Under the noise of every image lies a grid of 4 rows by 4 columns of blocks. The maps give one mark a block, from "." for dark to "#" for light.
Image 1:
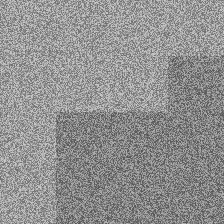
# # # #
# # # .
# . . .
# . . .
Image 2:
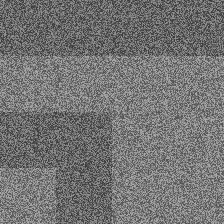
. . . .
# # # #
. . # #
# . # #
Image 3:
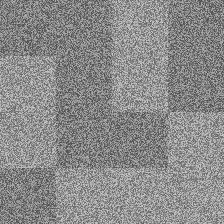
. . # .
# . # .
# . . #
. # # #
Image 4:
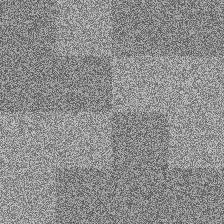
. # . .
. . # #
# # . #
# . . .
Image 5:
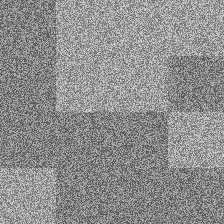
. # # #
. # # .
. . . #
# . . .
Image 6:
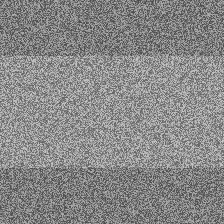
. . . .
# # # #
# # # #
. . . .
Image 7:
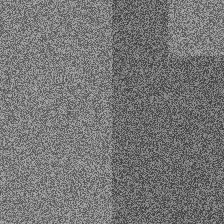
# # . #
# # . .
# # . .
# # . .
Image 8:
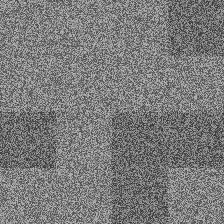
# # # .
# # # #
. # . .
# # . #
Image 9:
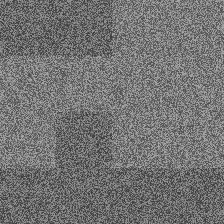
. . # #
# # # #
# . # #
. . . .
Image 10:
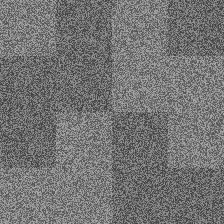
# . # .
. . # #
. # . #
# # . .
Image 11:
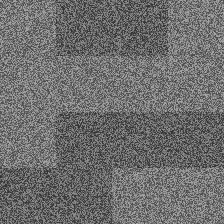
# . . #
# # # #
# . . .
. . # #
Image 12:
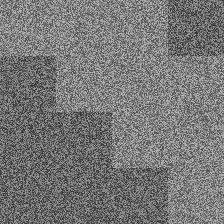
# # # .
. # # #
. . # #
. . . #
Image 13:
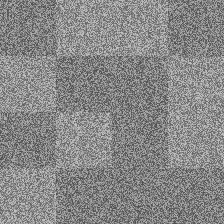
. # # .
# . . #
. # . #
# . . .
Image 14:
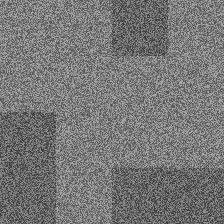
# # . #
# # # #
. # # #
. # . .
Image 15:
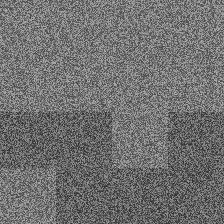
# # # #
# # # #
. . # .
# . . .
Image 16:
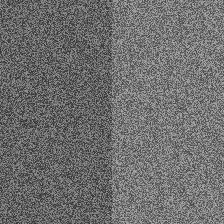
. . # #
. . # #
. . # #
. . # #
